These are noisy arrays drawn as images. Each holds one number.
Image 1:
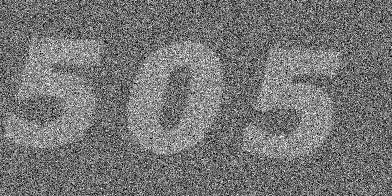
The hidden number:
505
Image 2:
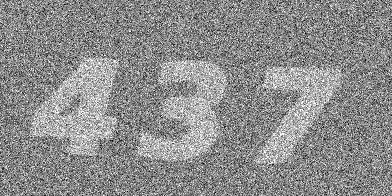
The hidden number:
437
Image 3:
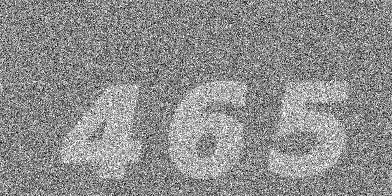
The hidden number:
465
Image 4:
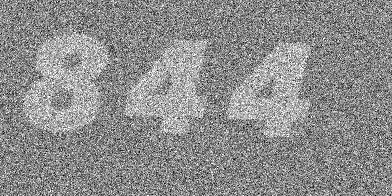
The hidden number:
844
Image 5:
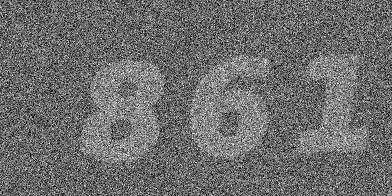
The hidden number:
861
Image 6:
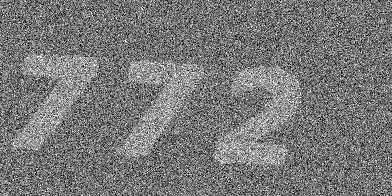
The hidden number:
772
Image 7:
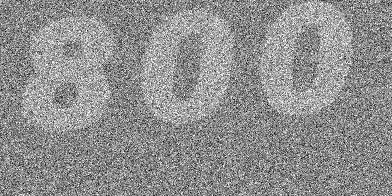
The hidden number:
800
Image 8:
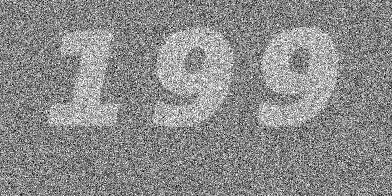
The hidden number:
199
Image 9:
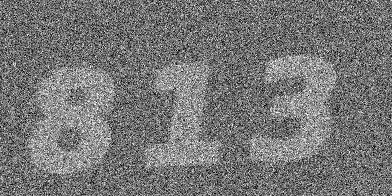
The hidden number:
813
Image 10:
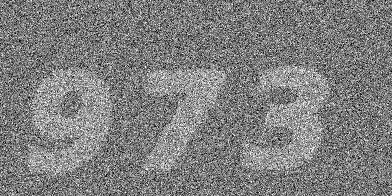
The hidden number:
973
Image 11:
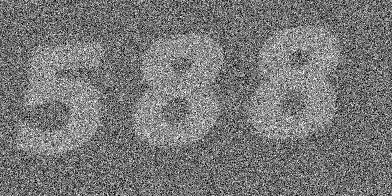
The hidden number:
588
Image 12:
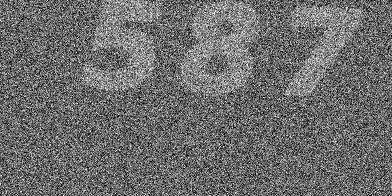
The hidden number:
587
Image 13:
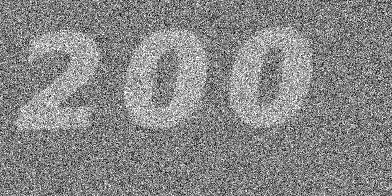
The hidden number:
200
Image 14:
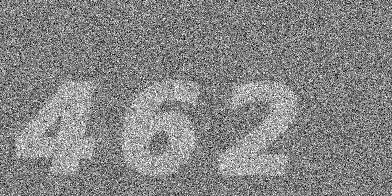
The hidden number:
462
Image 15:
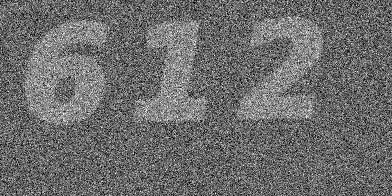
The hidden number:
612
